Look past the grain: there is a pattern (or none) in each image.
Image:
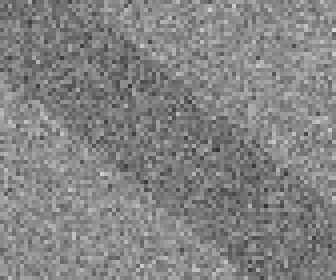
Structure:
a diagonal band
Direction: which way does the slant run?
top left to bottom right
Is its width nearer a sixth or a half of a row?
a half
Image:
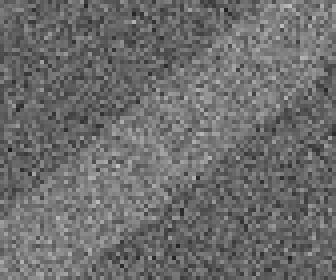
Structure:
a diagonal band
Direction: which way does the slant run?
bottom left to top right
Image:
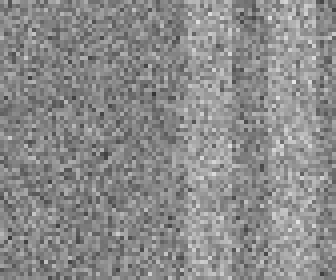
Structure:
bands of columns
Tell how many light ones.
2
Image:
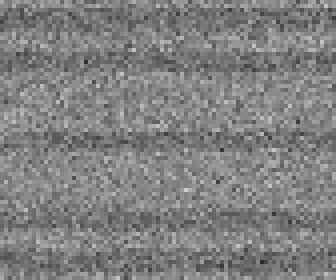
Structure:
bands of rows
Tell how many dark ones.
5
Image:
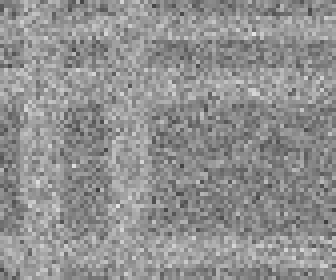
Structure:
bands of rows crossing bands of columns
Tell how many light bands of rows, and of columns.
3 and 2
